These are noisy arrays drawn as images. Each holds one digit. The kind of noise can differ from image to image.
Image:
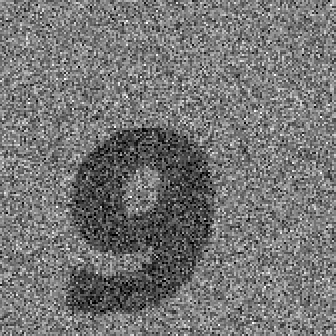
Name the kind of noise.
independent entries
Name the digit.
9
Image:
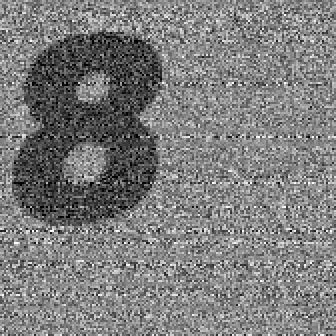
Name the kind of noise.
rows of uneven size
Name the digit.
8
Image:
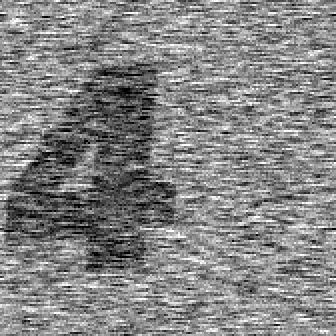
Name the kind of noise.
streaked along the rows
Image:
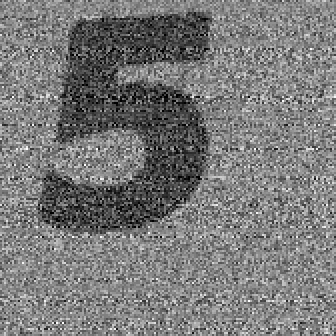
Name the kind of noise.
rows of uneven size
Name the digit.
5
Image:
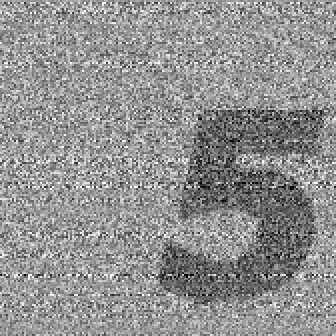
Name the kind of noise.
rows of uneven size
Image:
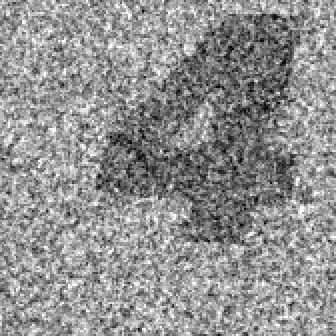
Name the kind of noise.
blotchy
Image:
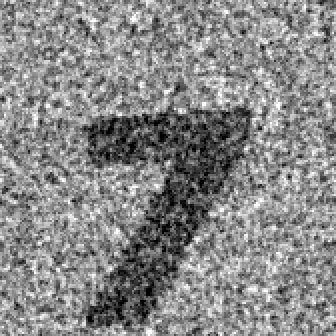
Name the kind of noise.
blotchy
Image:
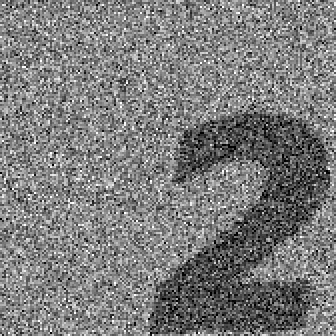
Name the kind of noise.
independent entries
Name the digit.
2
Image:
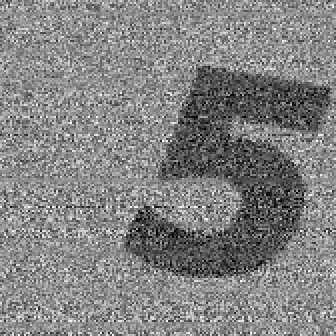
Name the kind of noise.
rows of uneven size
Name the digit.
5
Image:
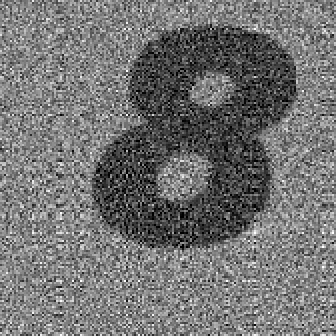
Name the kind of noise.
low rank plus noise
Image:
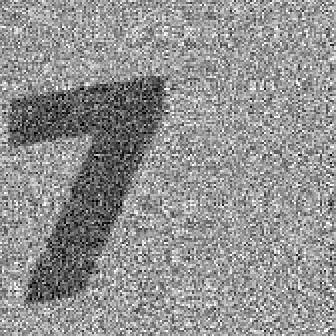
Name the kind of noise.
low rank plus noise
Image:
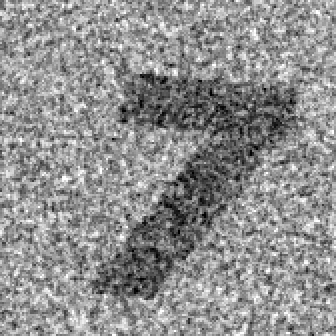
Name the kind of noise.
blotchy
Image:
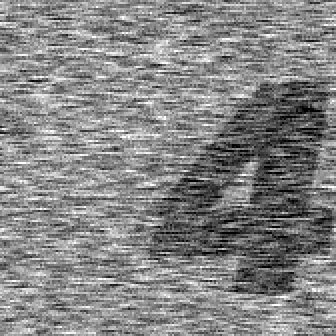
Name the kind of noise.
streaked along the rows
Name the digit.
4
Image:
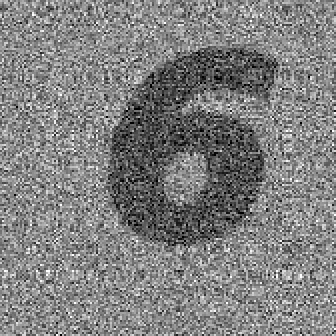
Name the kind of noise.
low rank plus noise
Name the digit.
6
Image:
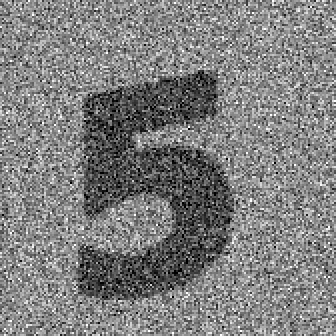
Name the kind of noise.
independent entries
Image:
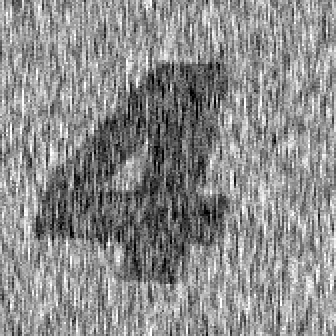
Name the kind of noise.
streaked along the columns
